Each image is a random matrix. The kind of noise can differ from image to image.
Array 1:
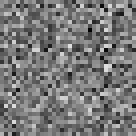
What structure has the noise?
low rank plus noise
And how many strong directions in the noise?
three or four
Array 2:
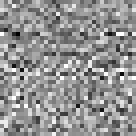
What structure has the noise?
low rank plus noise
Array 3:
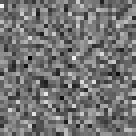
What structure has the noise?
independent entries
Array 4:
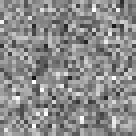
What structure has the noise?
independent entries
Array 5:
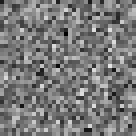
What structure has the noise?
independent entries
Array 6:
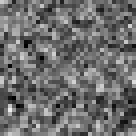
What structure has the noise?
blotchy
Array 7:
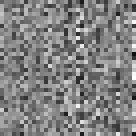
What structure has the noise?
columns of uneven size
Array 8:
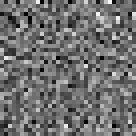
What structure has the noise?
low rank plus noise
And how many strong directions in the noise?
three or four
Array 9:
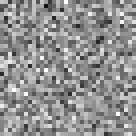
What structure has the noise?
independent entries
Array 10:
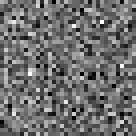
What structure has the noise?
low rank plus noise
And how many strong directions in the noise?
five to eight
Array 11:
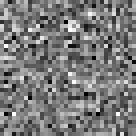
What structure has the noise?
low rank plus noise
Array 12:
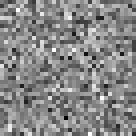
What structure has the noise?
independent entries
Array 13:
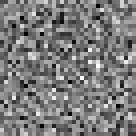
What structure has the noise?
low rank plus noise
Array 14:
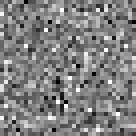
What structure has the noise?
heavy tails
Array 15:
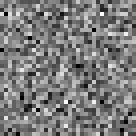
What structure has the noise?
low rank plus noise
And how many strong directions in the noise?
five to eight
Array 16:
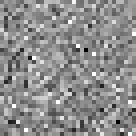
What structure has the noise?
heavy tails
